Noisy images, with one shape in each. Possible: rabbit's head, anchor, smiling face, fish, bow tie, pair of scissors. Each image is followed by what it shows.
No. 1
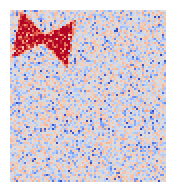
bow tie
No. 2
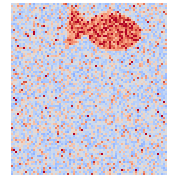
fish
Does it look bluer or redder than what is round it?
redder
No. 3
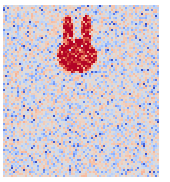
rabbit's head
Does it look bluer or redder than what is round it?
redder
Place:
top middle
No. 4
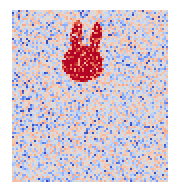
rabbit's head
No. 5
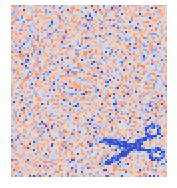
pair of scissors
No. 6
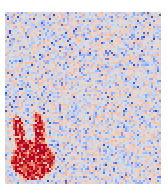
rabbit's head
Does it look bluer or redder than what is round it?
redder
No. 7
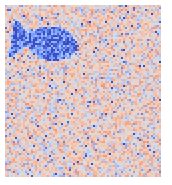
fish
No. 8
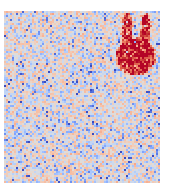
rabbit's head
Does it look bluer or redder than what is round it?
redder
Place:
top right
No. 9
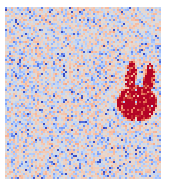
rabbit's head
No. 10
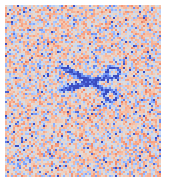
pair of scissors
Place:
centre
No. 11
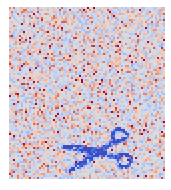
pair of scissors
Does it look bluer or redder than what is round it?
bluer
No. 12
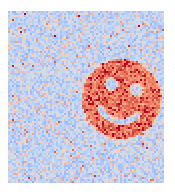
smiling face
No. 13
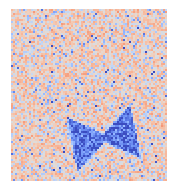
bow tie
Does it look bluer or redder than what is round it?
bluer
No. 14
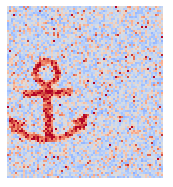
anchor
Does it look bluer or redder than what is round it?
redder
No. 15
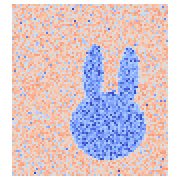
rabbit's head
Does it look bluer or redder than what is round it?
bluer
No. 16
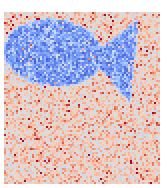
fish
